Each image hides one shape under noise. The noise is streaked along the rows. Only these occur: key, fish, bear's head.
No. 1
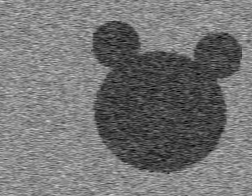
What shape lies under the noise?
bear's head
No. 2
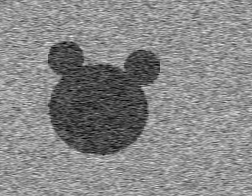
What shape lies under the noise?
bear's head
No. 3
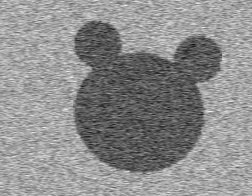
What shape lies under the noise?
bear's head
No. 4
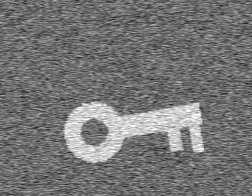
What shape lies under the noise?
key
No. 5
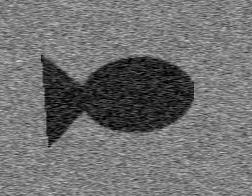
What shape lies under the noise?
fish
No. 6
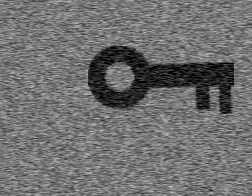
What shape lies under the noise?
key
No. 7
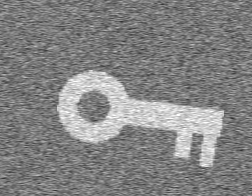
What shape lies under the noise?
key
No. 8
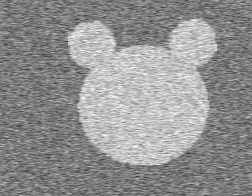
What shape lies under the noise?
bear's head
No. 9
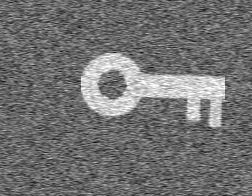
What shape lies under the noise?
key
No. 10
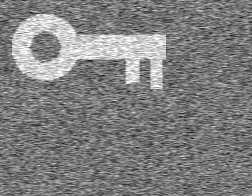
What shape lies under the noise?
key
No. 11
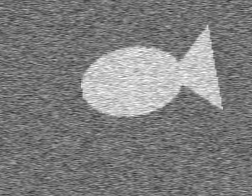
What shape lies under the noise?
fish
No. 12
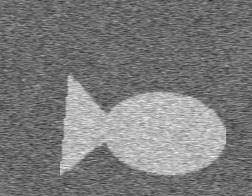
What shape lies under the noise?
fish
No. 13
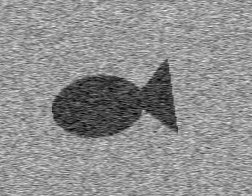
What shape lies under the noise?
fish
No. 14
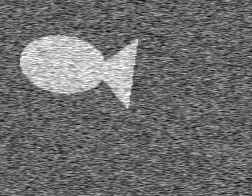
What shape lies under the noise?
fish
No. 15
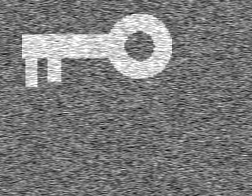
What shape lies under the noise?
key
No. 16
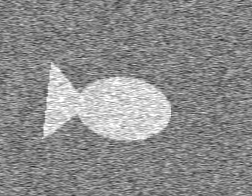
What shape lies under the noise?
fish
